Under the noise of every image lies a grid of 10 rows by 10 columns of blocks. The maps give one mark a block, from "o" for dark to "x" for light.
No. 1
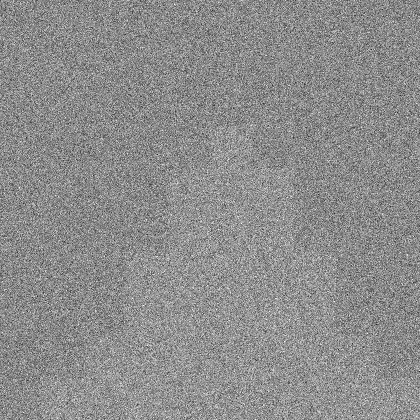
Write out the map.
o o o o o o o o o o
o o o o o o o o o o
o o o o o o o o o o
o o o o o x o o o o
o o o o x x x o o o
o o o o x x x o o o
o o o x x x x x o o
o o o x x x x x o o
o o x x x x x x x o
o x x x x x x x x x
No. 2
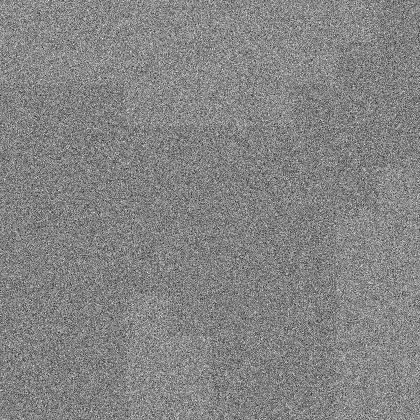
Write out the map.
x x x x x x x x x o
x x x x x x x x o o
o o o x x x x o o o
o o o o o o o o o o
o o o o o o o o o x
o o o o o o o o x x
o o o o o o o o x x
o o o x o o o o x x
o o o x x o o o x x
o o o x x o o o x x
